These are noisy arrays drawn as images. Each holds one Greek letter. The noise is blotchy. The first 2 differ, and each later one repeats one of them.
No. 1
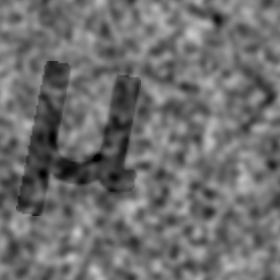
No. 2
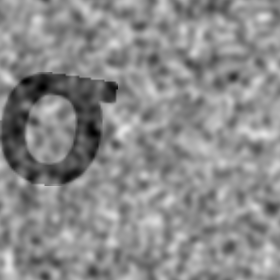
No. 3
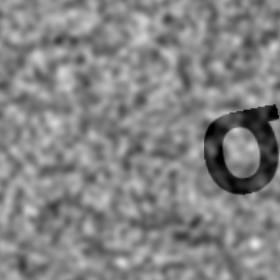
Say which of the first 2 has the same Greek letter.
2
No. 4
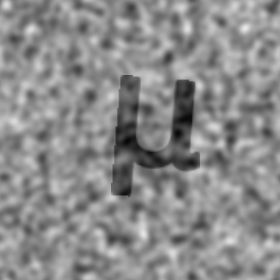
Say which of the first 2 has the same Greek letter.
1
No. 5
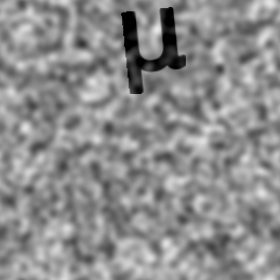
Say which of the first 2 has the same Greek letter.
1
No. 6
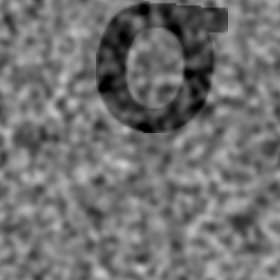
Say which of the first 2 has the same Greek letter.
2
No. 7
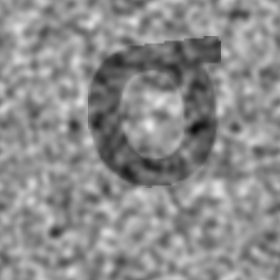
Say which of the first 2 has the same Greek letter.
2
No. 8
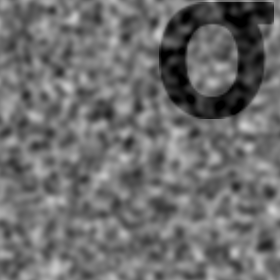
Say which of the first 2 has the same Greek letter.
2
